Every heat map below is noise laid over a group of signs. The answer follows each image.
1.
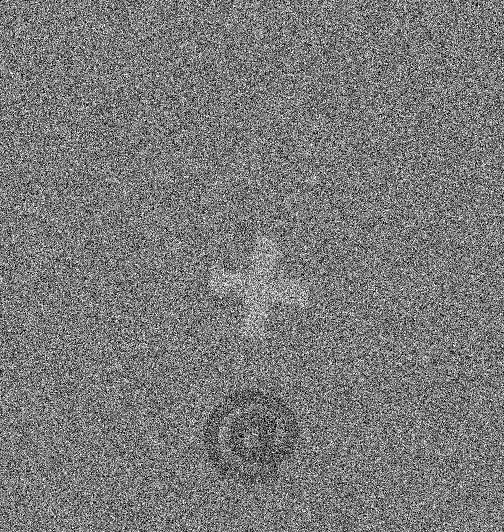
centre: light plus sign; bottom middle: dark at sign
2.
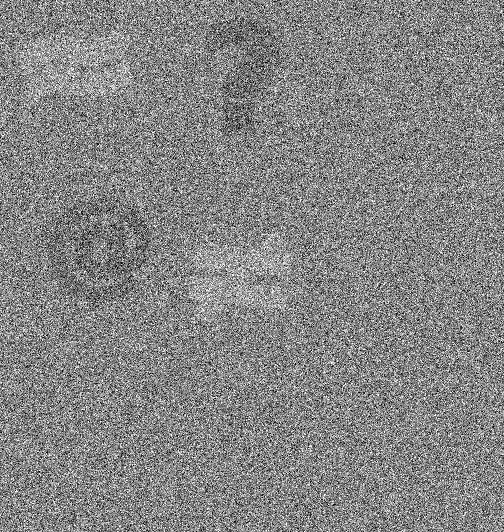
top left: light approximately sign; top middle: dark question mark; middle left: dark at sign; centre: light not-equal sign
